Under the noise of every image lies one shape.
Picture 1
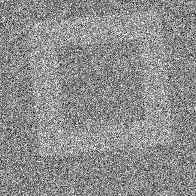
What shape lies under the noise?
square frame
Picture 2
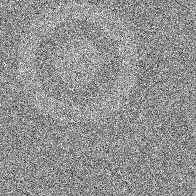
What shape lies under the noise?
bullseye
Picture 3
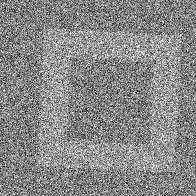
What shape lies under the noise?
square frame
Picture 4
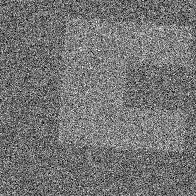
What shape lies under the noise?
square with a notch
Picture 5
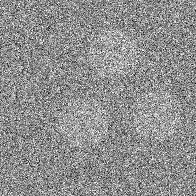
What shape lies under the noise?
three dots
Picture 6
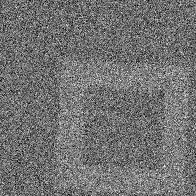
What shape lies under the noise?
square frame
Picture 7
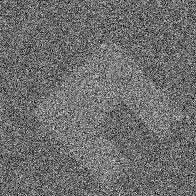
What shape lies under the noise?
square with a notch
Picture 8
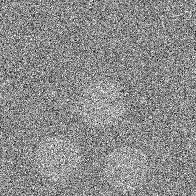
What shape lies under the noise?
three dots
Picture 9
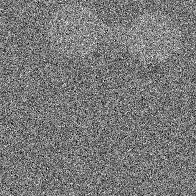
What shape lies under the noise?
dumbbell
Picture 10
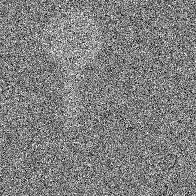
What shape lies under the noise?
lollipop
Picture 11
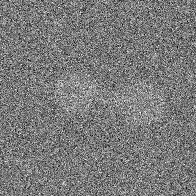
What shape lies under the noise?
dumbbell
